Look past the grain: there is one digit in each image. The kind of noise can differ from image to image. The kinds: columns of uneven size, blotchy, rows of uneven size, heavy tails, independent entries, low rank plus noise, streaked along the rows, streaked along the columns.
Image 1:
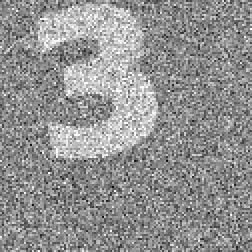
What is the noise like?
independent entries
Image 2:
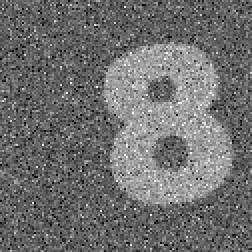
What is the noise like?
heavy tails
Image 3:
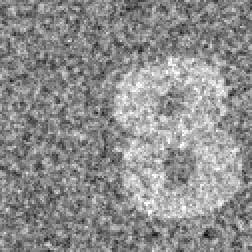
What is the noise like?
blotchy
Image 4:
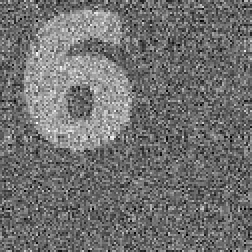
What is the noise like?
low rank plus noise
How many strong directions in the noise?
two
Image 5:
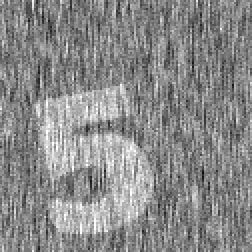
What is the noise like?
streaked along the columns
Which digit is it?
5
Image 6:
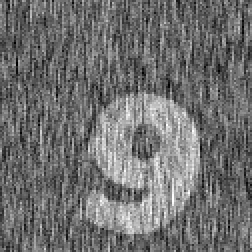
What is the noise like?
streaked along the columns
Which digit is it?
9
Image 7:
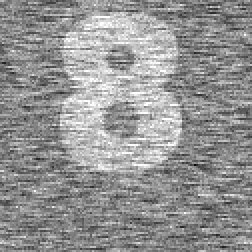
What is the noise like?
streaked along the rows
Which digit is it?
8
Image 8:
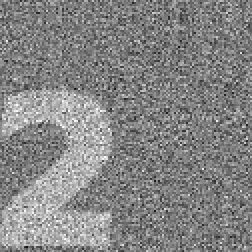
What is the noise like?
low rank plus noise
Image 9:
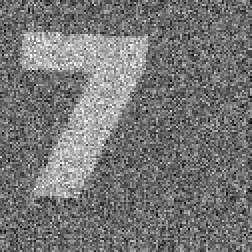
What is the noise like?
low rank plus noise
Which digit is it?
7
